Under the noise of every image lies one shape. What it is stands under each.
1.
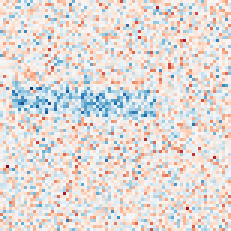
bar
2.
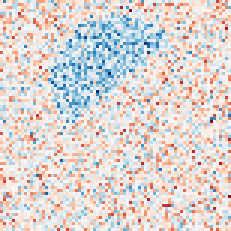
half disc
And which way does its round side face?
up and left
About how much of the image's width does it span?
half
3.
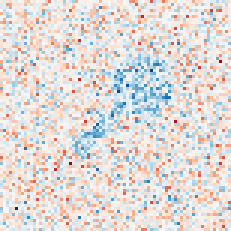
lollipop
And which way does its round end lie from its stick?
up and right
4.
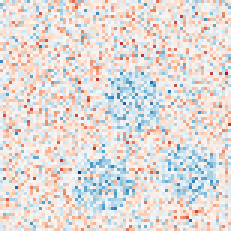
three dots
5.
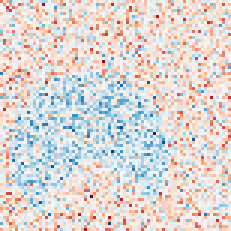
disc with a wedge cut out
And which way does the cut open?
down
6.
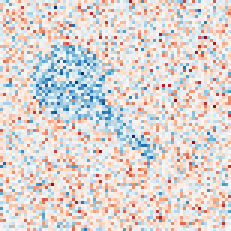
lollipop
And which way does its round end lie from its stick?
up and left
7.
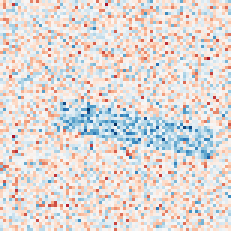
bar
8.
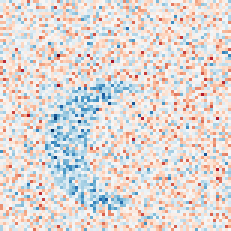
crescent
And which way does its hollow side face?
right
